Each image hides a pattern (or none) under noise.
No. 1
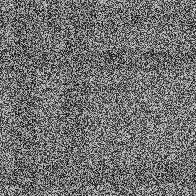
bands of rows crossing bands of columns
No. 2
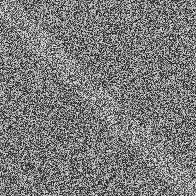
a diagonal band
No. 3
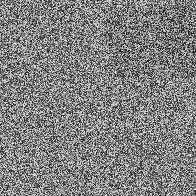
one block
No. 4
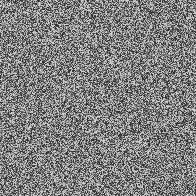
only noise
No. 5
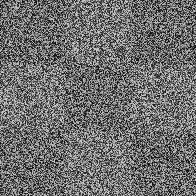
a checkerboard
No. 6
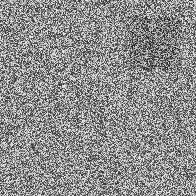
one block
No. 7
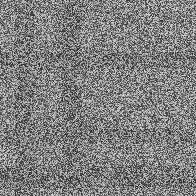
bands of rows crossing bands of columns
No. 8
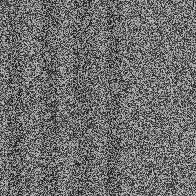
bands of columns
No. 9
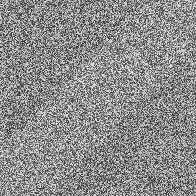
a diagonal band
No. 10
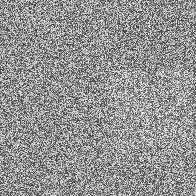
one block
